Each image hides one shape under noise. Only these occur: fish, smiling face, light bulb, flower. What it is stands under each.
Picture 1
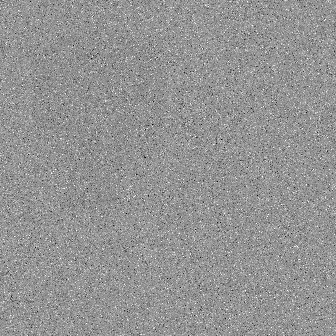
dark light bulb
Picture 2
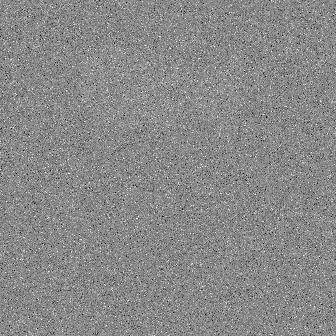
light fish
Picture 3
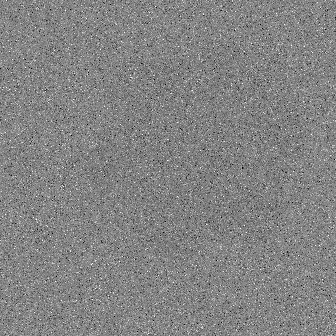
dark flower
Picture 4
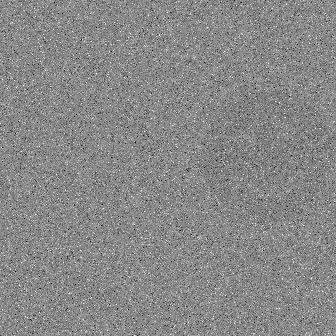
dark smiling face, middle right
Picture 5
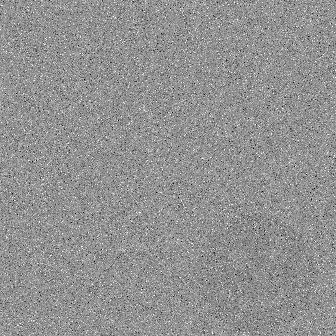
dark smiling face, bottom right
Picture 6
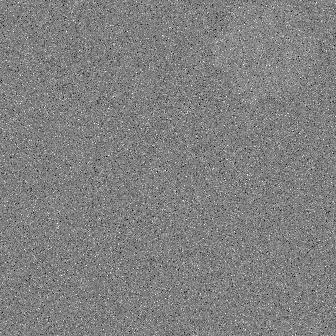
light flower, top right
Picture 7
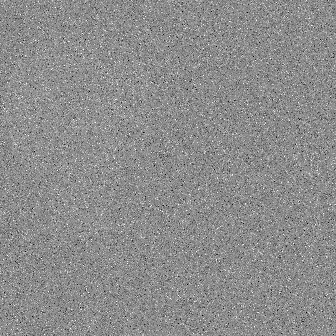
light light bulb
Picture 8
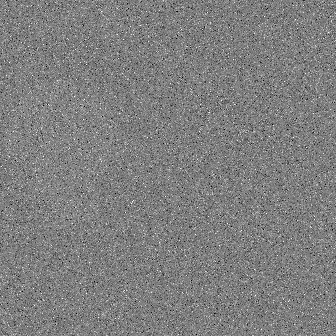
light light bulb, middle left
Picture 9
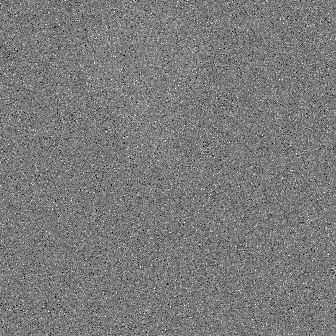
light light bulb
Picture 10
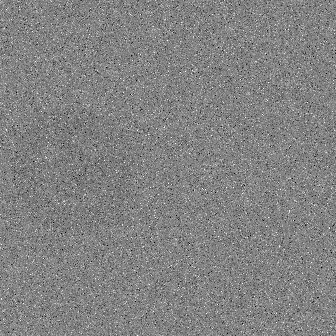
dark smiling face, middle left
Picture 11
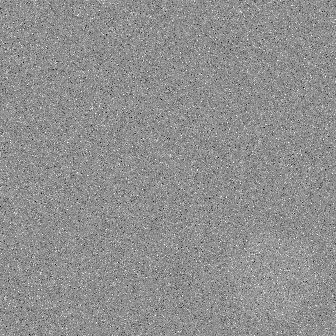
light flower, bottom right
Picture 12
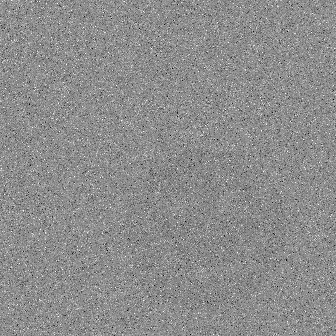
dark smiling face
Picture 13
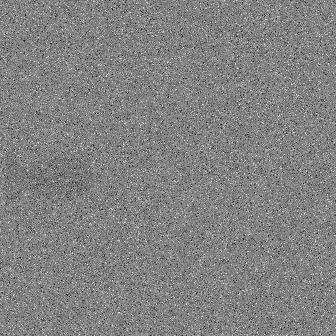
dark fish, middle left
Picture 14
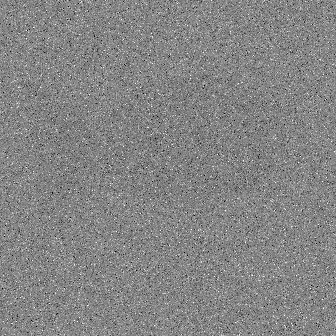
dark fish
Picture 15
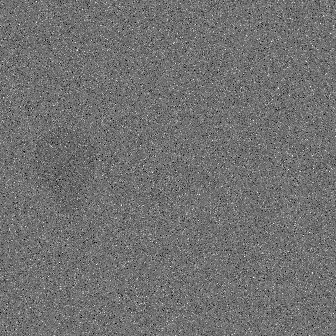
dark light bulb, middle left
